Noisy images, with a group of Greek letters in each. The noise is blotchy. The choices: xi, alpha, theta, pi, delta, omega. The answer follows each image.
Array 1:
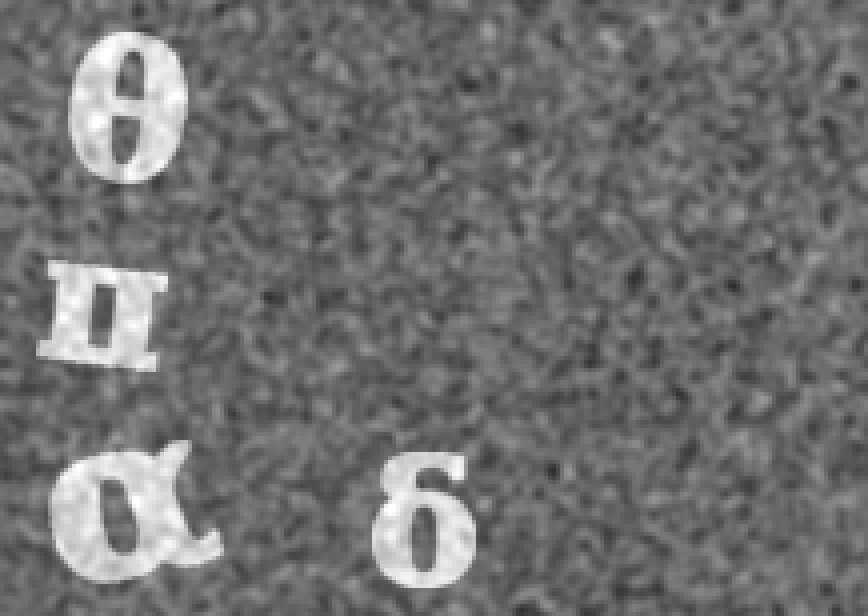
top left: theta; middle left: pi; bottom left: alpha; bottom middle: delta
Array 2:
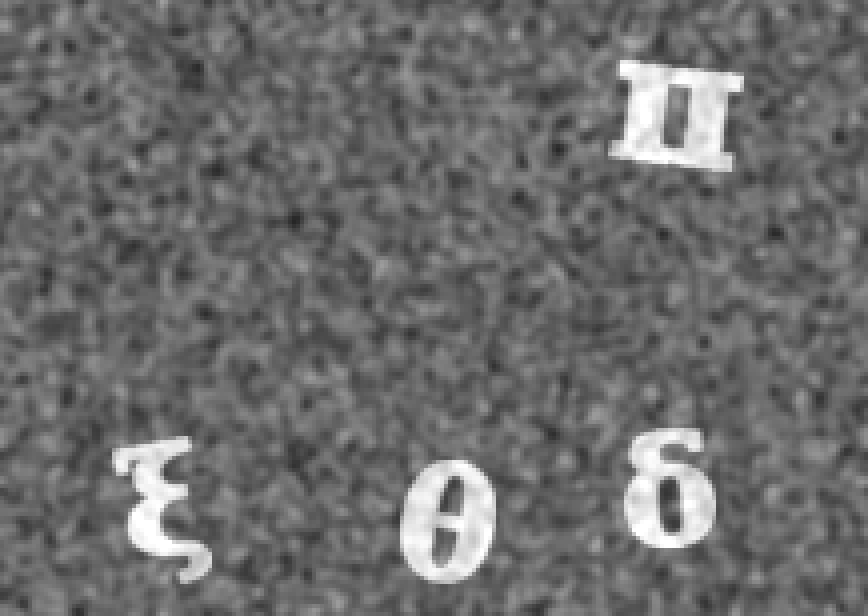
top right: pi; bottom left: xi; bottom middle: theta; bottom right: delta
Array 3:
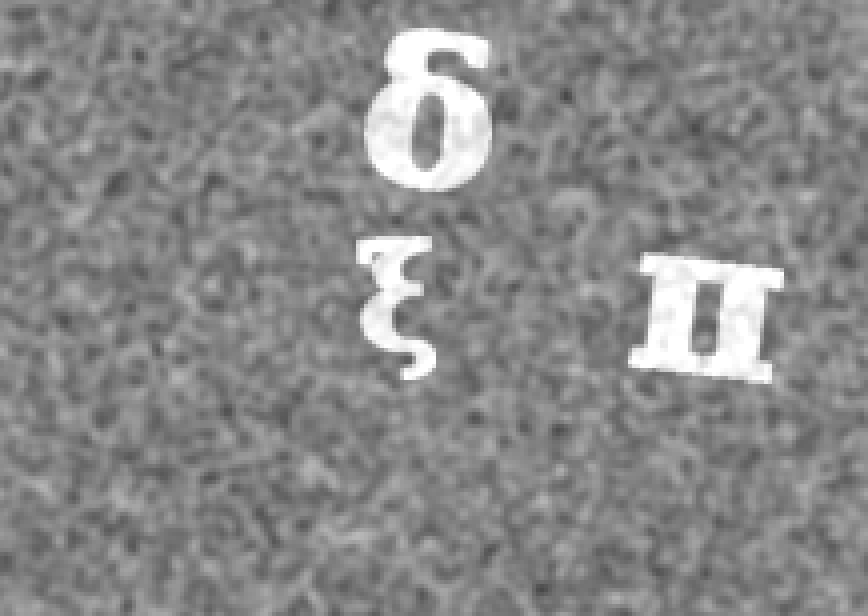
top middle: delta; centre: xi; middle right: pi
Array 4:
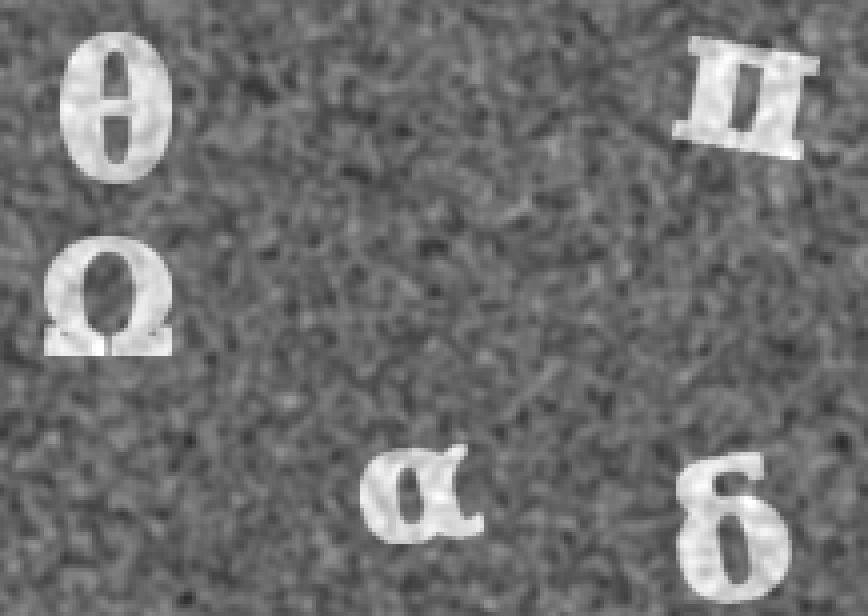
top left: theta; top right: pi; middle left: omega; bottom middle: alpha; bottom right: delta
